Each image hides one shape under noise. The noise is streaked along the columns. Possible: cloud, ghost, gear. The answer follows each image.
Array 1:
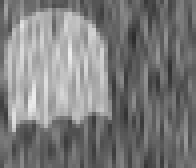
light ghost
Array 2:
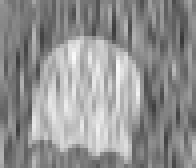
light ghost
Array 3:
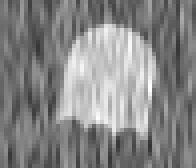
light ghost
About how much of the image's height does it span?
two thirds
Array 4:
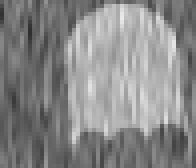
light ghost
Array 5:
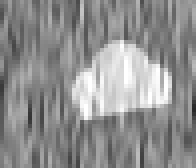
light cloud
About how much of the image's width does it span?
half
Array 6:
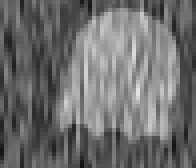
light ghost
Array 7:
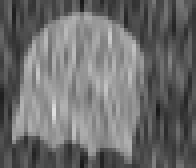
light ghost
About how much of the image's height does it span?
nearly all
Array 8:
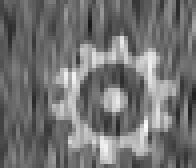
light gear
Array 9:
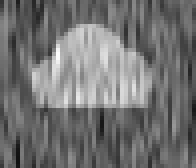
light cloud
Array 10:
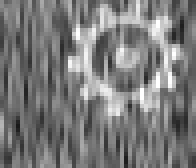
light gear
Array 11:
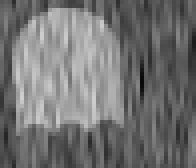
light ghost
